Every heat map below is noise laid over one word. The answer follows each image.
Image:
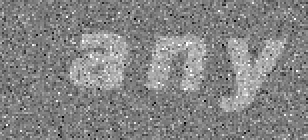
any
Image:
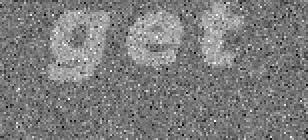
get
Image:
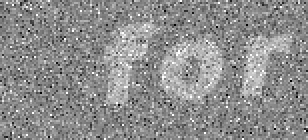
for
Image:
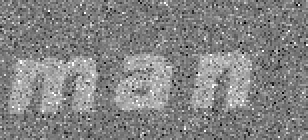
man
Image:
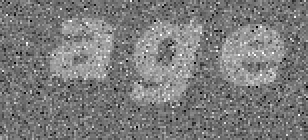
age
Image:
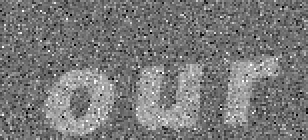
our
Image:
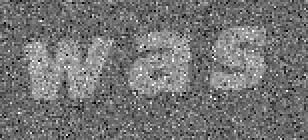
was
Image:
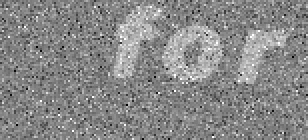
for
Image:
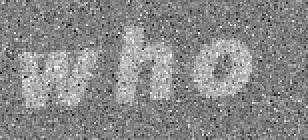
who
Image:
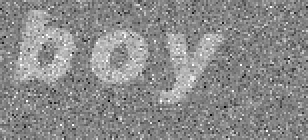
boy
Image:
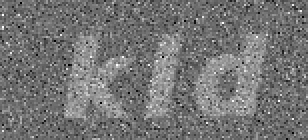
kid
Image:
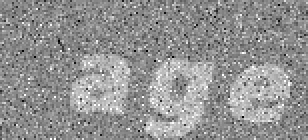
age
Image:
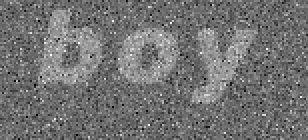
boy
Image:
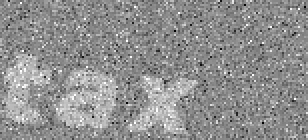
tax
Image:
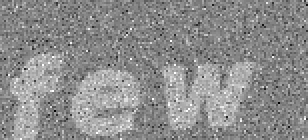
few
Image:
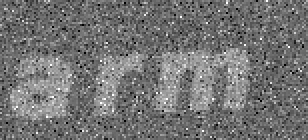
arm
